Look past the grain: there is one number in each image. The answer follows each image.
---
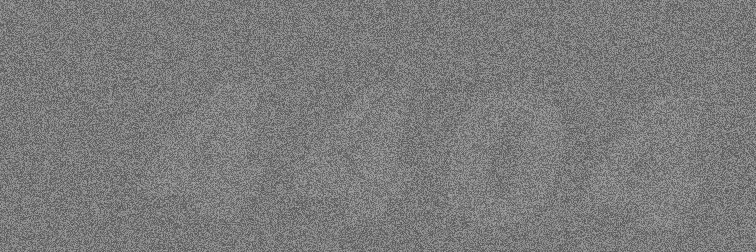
4404
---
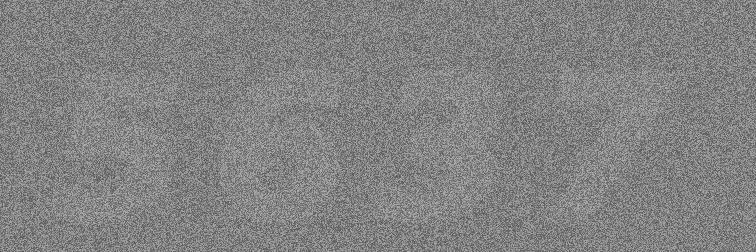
5637
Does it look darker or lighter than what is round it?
lighter
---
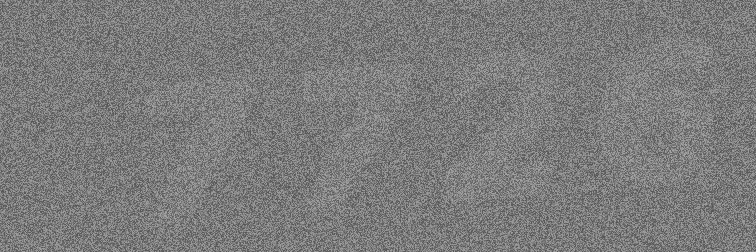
7726
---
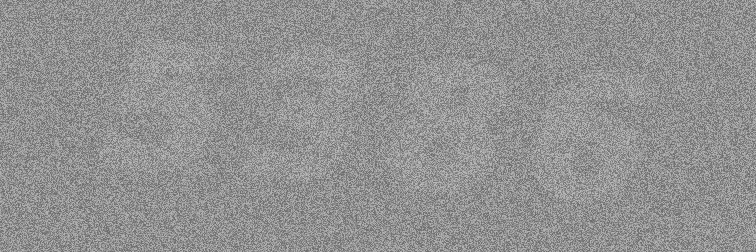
5386
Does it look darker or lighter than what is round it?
lighter
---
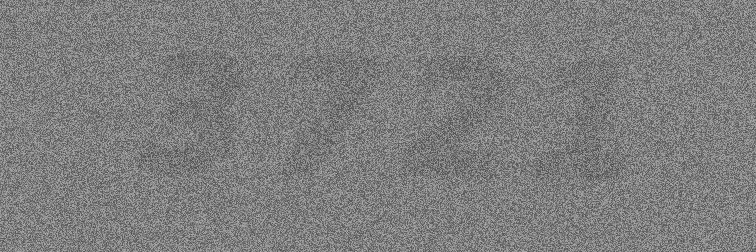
3721
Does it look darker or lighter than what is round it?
darker
